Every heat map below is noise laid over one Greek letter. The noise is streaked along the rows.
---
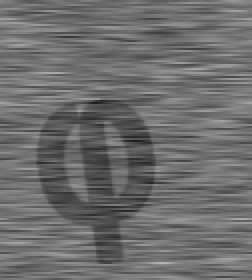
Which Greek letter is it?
phi
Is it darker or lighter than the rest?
darker
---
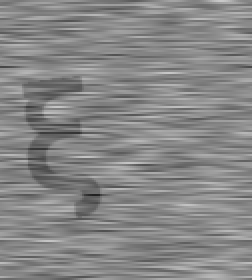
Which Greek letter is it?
xi
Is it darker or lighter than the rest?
darker
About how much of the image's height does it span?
half
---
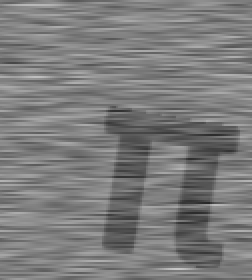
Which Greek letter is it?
pi
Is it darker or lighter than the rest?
darker
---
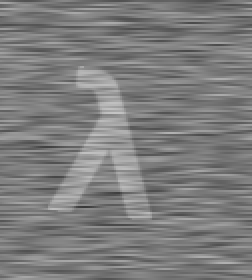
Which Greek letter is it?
lambda
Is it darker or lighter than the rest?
lighter
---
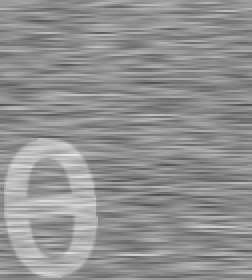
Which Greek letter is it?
theta
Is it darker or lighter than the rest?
lighter
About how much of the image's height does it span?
half
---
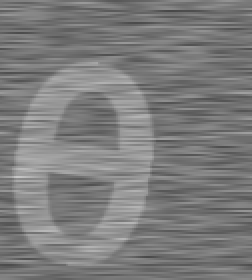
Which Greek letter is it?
theta
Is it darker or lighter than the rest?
lighter
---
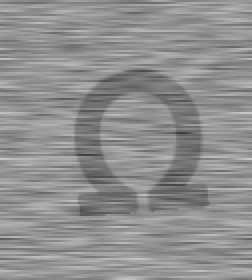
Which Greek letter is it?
omega
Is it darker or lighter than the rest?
darker
